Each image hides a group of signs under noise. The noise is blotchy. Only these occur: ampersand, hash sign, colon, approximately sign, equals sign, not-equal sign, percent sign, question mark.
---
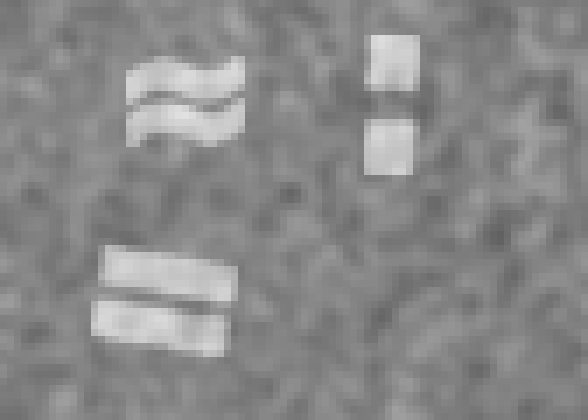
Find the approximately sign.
top left
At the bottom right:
nothing
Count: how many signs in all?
3
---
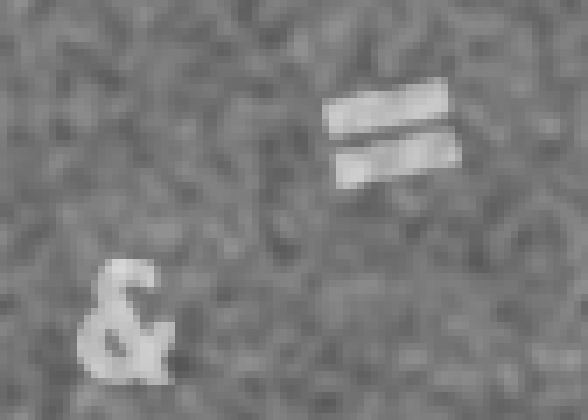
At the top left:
nothing
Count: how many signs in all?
2
